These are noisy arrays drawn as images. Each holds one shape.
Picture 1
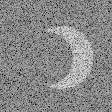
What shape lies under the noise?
crescent
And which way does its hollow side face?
left
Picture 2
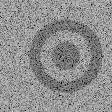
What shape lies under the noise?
bullseye
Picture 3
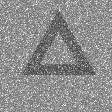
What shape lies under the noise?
triangle frame
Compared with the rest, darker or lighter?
darker
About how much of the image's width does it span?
two thirds
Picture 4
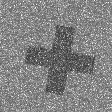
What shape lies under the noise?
cross
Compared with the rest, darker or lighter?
darker
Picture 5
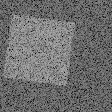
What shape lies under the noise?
square
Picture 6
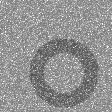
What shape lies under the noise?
ring
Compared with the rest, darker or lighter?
darker
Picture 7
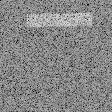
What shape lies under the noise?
bar
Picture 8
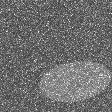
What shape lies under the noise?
ellipse
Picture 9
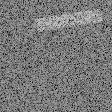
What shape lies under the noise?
bar
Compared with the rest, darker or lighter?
lighter
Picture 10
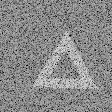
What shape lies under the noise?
triangle frame
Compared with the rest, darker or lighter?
lighter
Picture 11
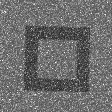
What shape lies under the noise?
square frame
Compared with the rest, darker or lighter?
darker
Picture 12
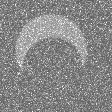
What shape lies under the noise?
crescent
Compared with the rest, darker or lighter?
lighter
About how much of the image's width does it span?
two thirds
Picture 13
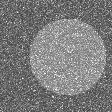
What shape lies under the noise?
disc
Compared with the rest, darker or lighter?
lighter
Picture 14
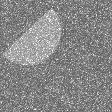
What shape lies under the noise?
half disc
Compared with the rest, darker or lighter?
lighter
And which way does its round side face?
down and right
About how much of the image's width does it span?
half
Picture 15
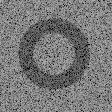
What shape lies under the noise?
ring
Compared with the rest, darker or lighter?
darker
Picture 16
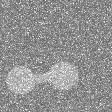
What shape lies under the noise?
dumbbell
